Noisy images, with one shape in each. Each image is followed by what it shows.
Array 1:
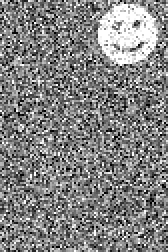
smiling face
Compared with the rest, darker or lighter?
lighter
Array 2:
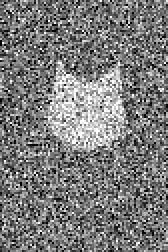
cat's head
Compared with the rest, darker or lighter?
lighter
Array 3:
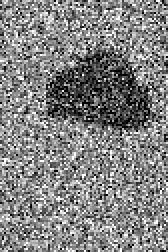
cloud
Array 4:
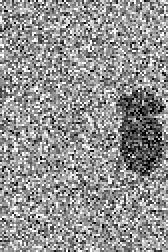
footprint
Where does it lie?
middle right
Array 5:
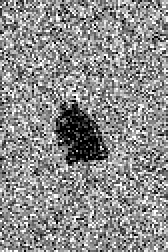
chess knight
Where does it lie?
centre
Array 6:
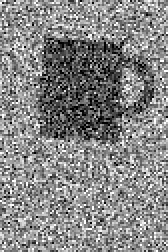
cup
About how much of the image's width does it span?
two thirds
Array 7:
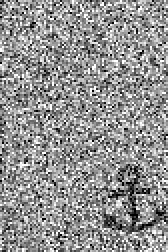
anchor
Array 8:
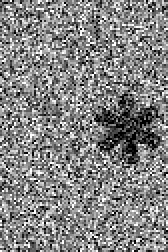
asterisk
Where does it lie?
middle right
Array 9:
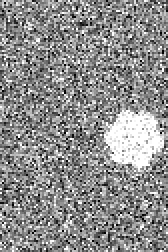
flower
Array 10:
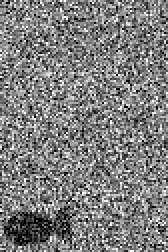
fish
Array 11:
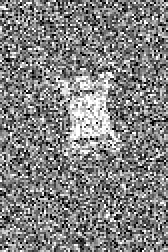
chess rook
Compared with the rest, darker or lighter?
lighter
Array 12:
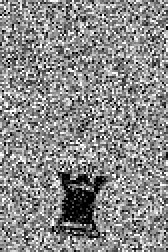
chess rook
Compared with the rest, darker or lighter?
darker
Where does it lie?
bottom middle
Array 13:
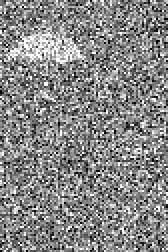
umbrella
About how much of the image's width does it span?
half
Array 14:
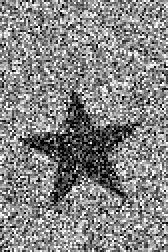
star
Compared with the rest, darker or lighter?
darker
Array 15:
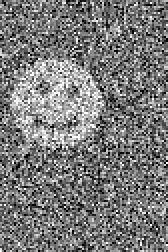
smiling face
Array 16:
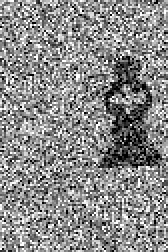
chess bishop
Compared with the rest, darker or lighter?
darker
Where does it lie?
middle right
